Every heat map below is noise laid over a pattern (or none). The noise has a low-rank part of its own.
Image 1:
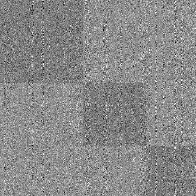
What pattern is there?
blocks along the diagonal
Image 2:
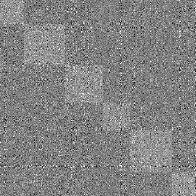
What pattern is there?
blocks along the diagonal
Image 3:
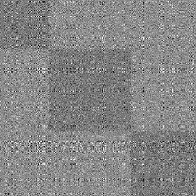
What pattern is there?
blocks along the diagonal
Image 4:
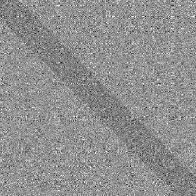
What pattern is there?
a diagonal band
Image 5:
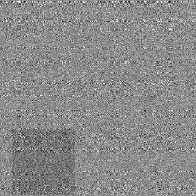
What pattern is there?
one block
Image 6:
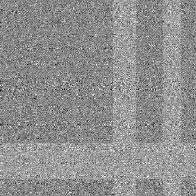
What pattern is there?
bands of rows crossing bands of columns
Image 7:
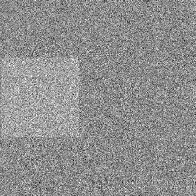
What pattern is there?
one block
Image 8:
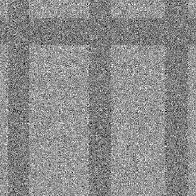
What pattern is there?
bands of rows crossing bands of columns
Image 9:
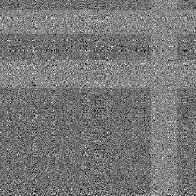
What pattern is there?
bands of rows crossing bands of columns
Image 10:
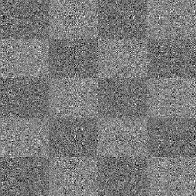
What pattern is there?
a checkerboard
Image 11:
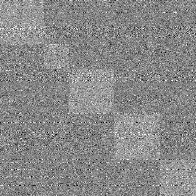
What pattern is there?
blocks along the diagonal
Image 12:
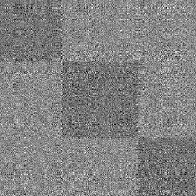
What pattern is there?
blocks along the diagonal
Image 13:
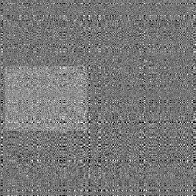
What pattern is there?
one block
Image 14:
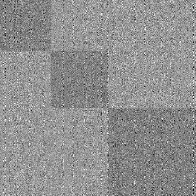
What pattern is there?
blocks along the diagonal
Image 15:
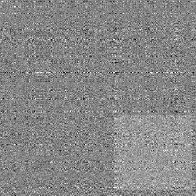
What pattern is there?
one block
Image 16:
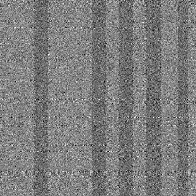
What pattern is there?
bands of columns
